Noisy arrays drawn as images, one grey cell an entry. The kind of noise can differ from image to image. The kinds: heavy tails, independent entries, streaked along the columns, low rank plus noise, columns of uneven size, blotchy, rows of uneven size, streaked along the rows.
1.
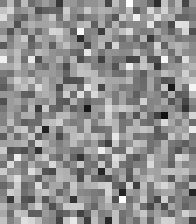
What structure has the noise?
independent entries
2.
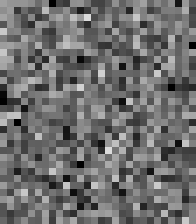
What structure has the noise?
independent entries
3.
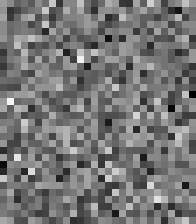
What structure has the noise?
independent entries
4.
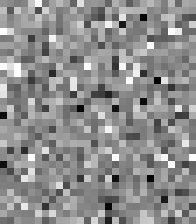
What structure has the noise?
heavy tails
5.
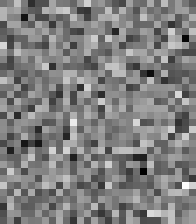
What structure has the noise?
independent entries
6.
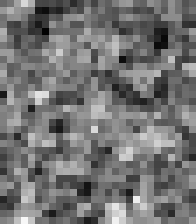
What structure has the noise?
blotchy
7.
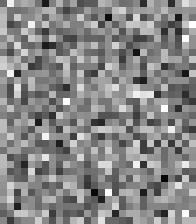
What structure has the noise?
independent entries
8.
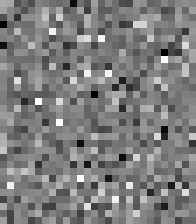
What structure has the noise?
heavy tails
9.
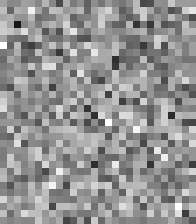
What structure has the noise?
independent entries
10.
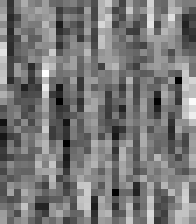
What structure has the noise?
streaked along the columns
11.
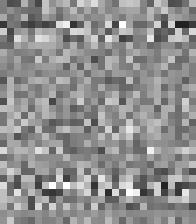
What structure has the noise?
rows of uneven size
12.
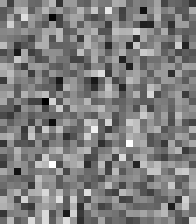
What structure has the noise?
independent entries
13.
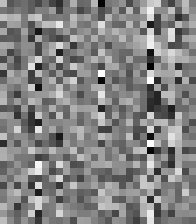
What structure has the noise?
columns of uneven size
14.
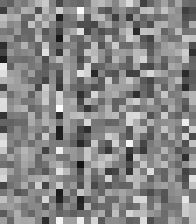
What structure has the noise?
columns of uneven size
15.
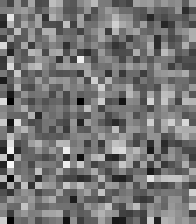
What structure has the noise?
low rank plus noise
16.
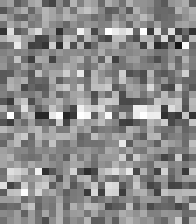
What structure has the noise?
rows of uneven size
